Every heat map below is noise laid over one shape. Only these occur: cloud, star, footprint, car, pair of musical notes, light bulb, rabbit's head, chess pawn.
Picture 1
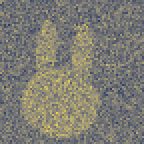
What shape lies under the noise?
rabbit's head
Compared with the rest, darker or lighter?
lighter
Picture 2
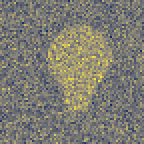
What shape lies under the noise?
light bulb
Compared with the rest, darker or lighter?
lighter
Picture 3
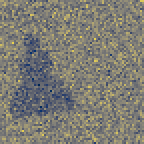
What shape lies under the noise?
chess pawn
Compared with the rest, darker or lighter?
darker
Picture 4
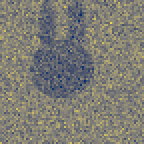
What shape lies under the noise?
rabbit's head
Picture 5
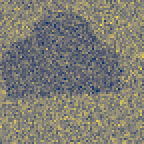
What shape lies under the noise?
cloud
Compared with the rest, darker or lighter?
darker
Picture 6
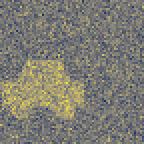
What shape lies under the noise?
car
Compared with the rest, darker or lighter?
lighter
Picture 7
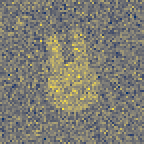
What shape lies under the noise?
rabbit's head
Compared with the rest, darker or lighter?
lighter
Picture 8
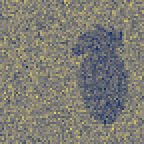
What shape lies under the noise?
footprint
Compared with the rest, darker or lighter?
darker
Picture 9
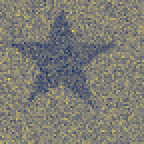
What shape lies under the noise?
star
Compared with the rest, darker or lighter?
darker
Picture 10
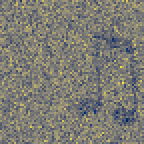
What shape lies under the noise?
pair of musical notes
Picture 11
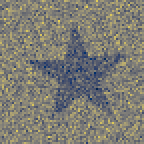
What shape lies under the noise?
star
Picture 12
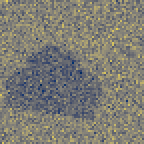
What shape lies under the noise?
cloud
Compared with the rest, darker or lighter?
darker
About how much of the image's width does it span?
two thirds
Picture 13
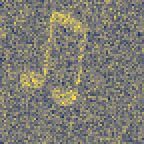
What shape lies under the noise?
pair of musical notes
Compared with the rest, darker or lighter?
lighter
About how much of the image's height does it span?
two thirds
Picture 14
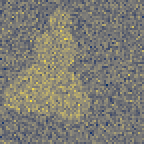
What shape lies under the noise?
chess pawn
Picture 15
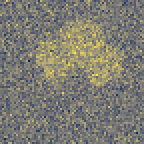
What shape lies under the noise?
car
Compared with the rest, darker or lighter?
lighter
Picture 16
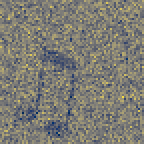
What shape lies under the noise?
pair of musical notes
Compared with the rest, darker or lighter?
darker
